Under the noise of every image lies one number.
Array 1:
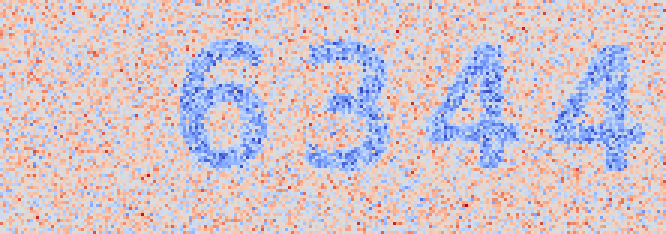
6344
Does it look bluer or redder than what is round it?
bluer
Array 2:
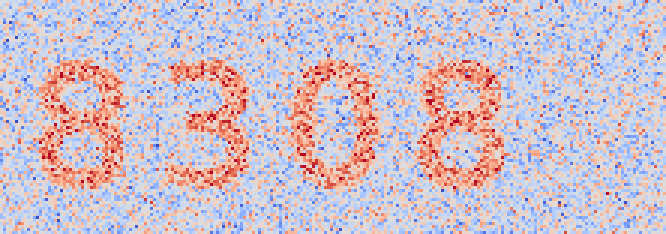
8308
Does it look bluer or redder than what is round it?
redder
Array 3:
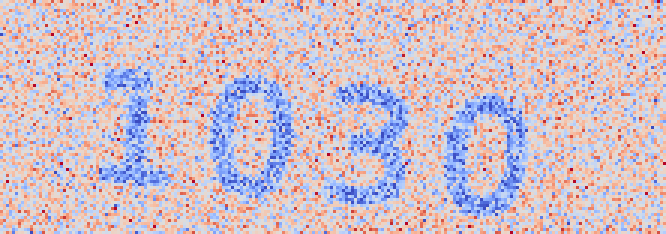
1030
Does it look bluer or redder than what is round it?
bluer
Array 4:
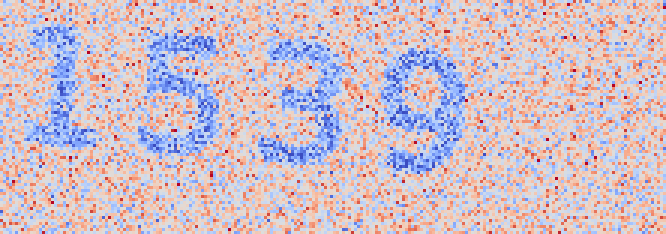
1539
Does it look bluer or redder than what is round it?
bluer
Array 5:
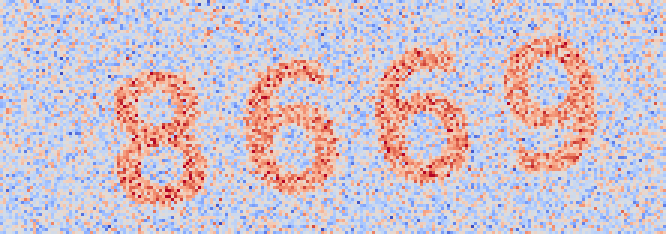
8669
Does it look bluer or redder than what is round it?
redder
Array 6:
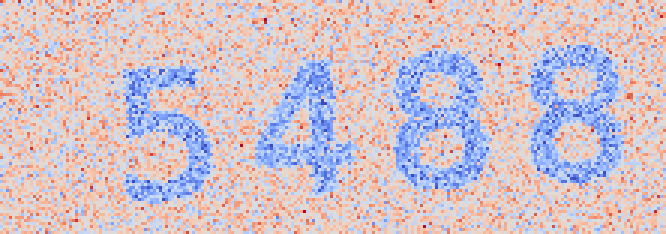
5488
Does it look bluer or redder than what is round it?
bluer
